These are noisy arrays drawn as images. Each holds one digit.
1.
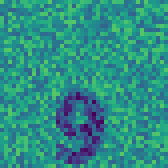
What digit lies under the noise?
9
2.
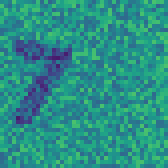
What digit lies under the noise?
7
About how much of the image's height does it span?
half
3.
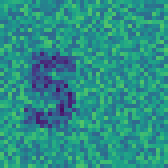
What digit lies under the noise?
5
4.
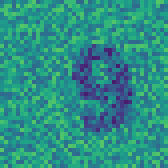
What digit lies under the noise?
9
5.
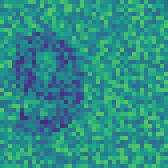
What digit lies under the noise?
9
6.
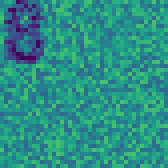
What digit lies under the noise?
8
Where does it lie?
top left
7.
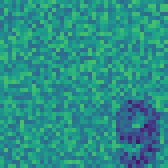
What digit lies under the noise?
9
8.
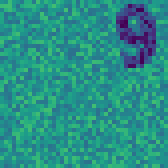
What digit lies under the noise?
9
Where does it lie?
top right
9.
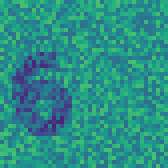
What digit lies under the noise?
6
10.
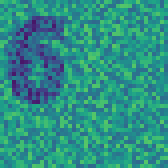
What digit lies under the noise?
6
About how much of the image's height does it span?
half
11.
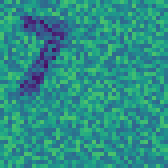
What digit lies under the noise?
7
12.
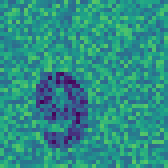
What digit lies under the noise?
9
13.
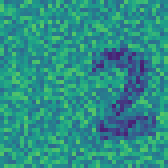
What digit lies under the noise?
2
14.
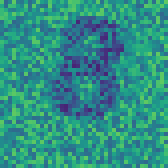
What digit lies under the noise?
8
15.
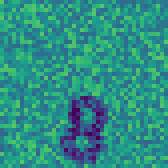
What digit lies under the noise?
8
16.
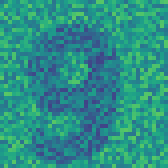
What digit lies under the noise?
9
